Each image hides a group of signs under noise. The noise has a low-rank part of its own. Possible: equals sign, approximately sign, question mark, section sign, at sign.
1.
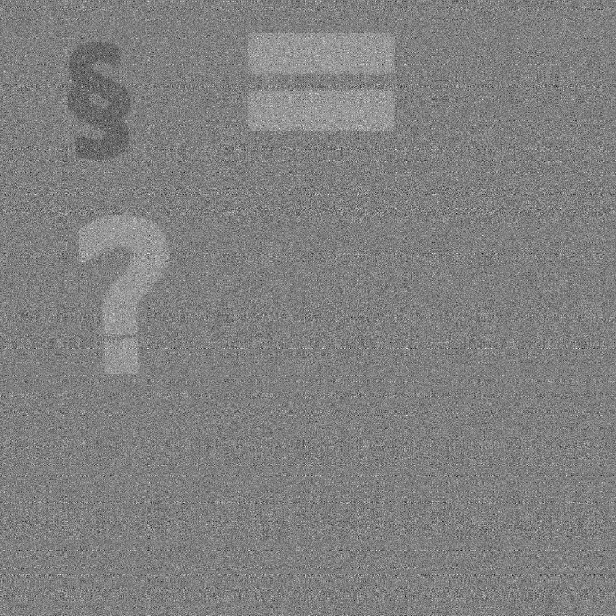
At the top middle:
equals sign
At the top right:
nothing
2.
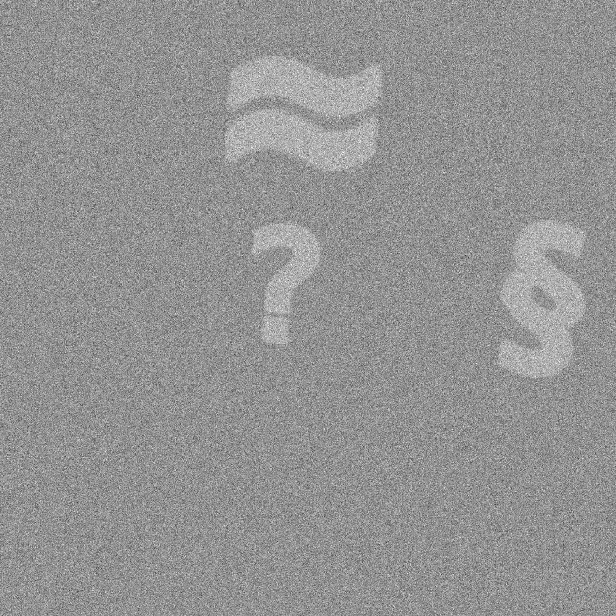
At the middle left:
nothing
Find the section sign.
middle right
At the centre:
question mark
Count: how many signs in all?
3
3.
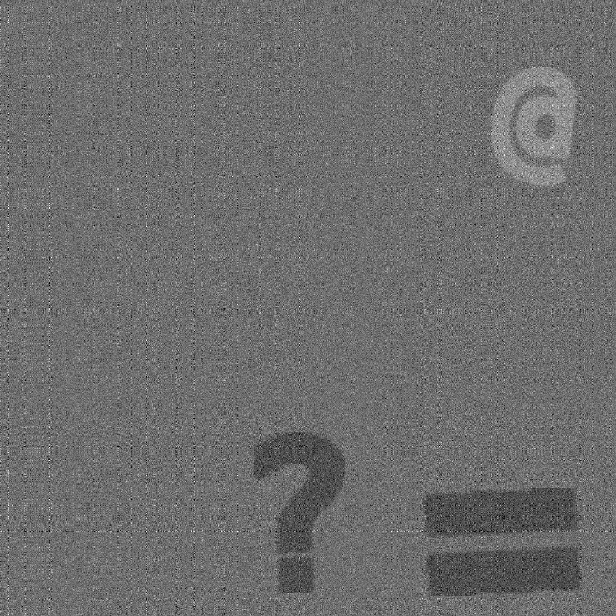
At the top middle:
nothing
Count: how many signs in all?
3
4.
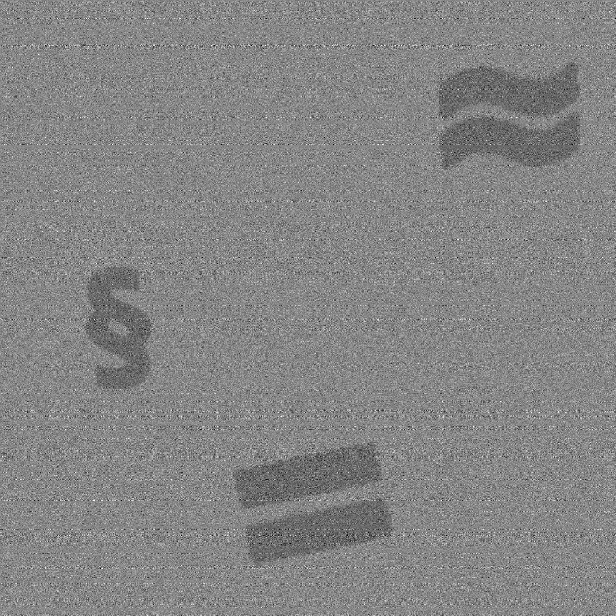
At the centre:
nothing
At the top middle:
nothing
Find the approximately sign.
top right
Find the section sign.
middle left
